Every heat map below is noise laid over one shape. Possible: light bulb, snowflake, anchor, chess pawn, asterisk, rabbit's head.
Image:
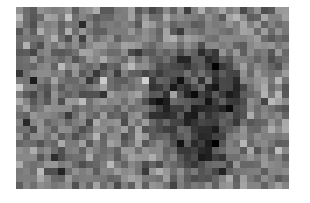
light bulb
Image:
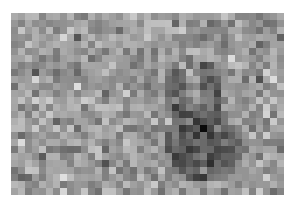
rabbit's head
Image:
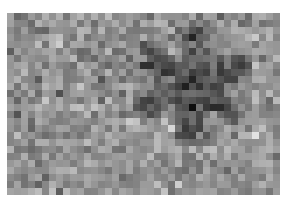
asterisk
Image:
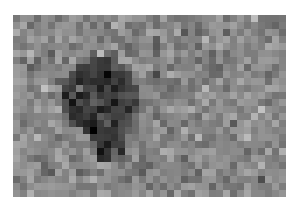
light bulb
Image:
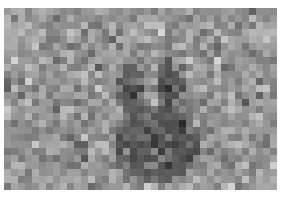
rabbit's head
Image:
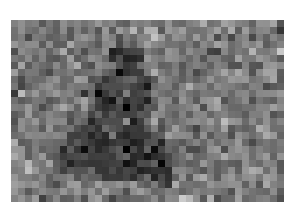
chess pawn
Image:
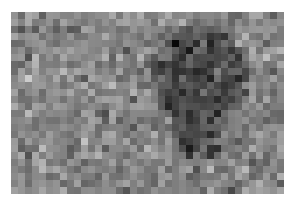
light bulb
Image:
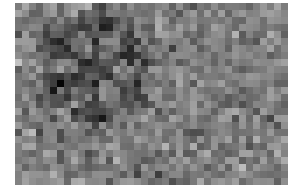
snowflake
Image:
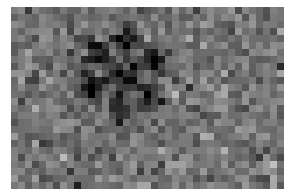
snowflake
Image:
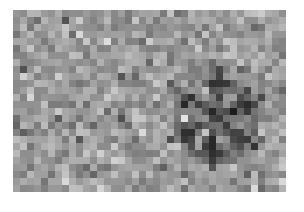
snowflake
